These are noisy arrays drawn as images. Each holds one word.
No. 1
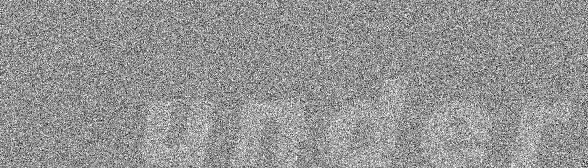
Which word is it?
under
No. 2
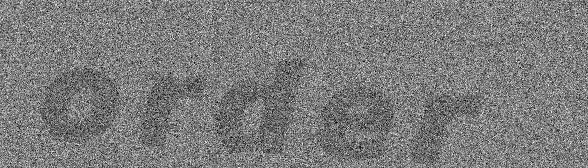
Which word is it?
order
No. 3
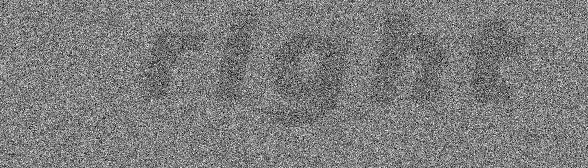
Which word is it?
right
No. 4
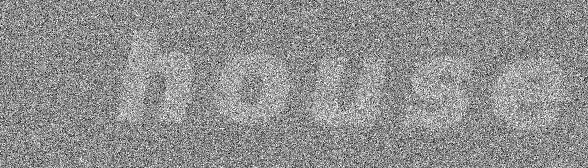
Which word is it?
house
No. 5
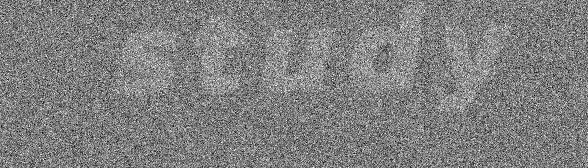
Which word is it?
study
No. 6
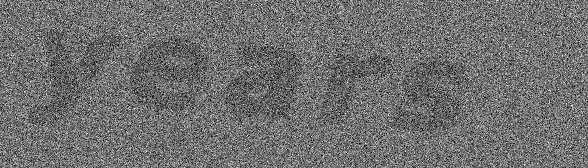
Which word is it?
years
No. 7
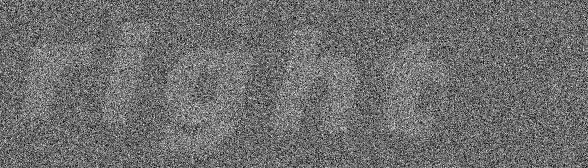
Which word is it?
right
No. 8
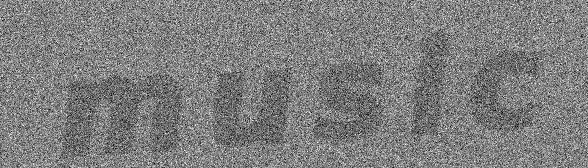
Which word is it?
music
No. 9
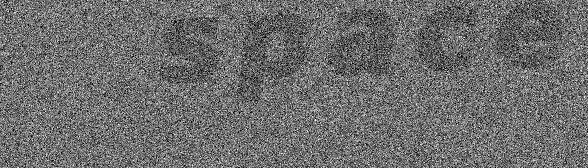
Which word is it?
space
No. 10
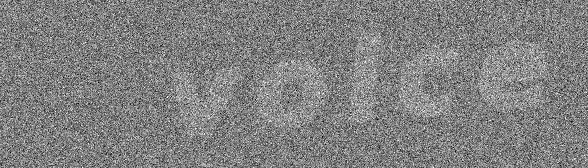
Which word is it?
voice
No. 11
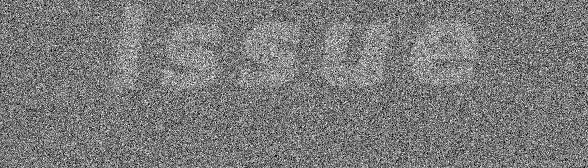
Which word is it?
issue
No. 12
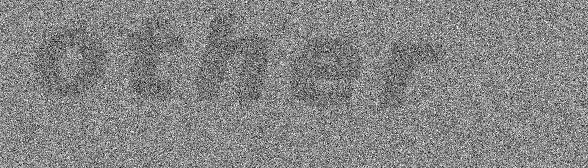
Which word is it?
other
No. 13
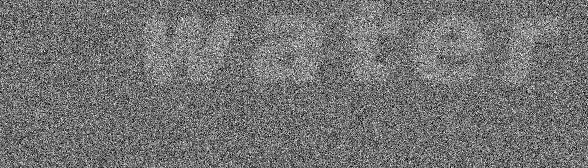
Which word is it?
water
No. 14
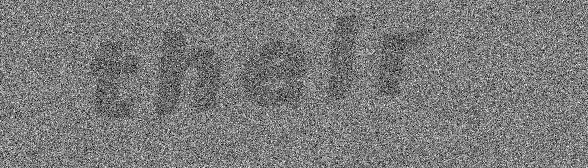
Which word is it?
their
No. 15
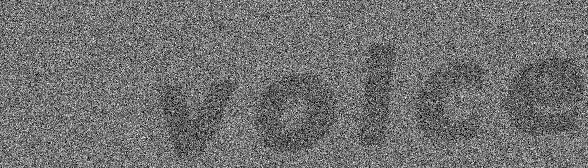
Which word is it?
voice
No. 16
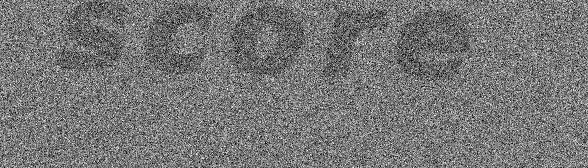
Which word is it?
score
